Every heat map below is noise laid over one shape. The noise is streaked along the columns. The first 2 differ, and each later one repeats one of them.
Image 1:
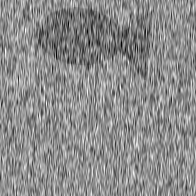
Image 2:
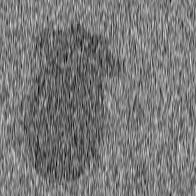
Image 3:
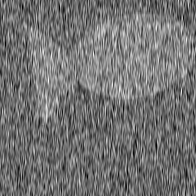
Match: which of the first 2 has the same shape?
1
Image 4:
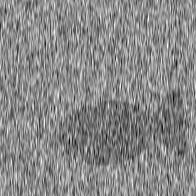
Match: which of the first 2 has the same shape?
1
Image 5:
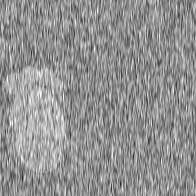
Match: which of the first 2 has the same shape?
2
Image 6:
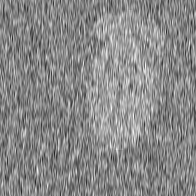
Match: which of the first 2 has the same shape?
2
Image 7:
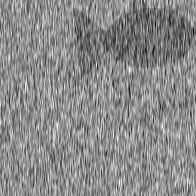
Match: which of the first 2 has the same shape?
1
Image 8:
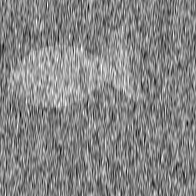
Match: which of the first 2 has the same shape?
1
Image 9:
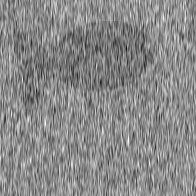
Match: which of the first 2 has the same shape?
1
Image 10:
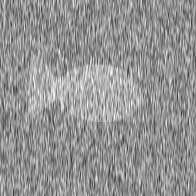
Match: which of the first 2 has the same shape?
1
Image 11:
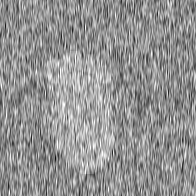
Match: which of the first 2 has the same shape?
2
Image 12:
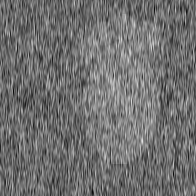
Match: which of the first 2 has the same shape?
2
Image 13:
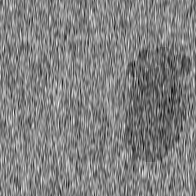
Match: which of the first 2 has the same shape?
2
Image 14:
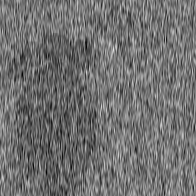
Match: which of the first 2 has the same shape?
2
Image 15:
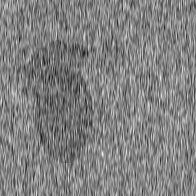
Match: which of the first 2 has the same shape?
2
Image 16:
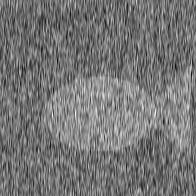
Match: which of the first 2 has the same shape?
1
